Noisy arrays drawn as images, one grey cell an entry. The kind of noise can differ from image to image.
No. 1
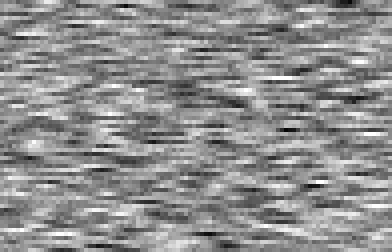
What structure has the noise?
streaked along the rows
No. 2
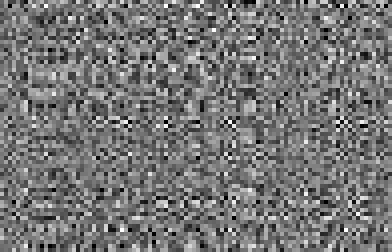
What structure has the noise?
low rank plus noise
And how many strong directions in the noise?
three or four
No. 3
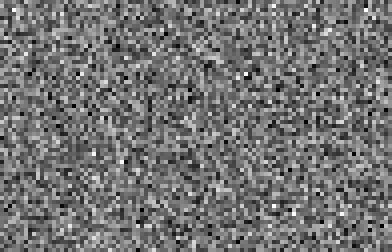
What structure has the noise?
independent entries
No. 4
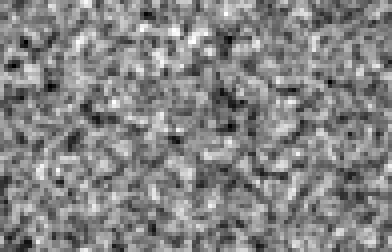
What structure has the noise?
blotchy
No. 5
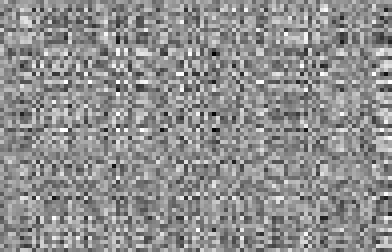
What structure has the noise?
low rank plus noise
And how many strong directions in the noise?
two
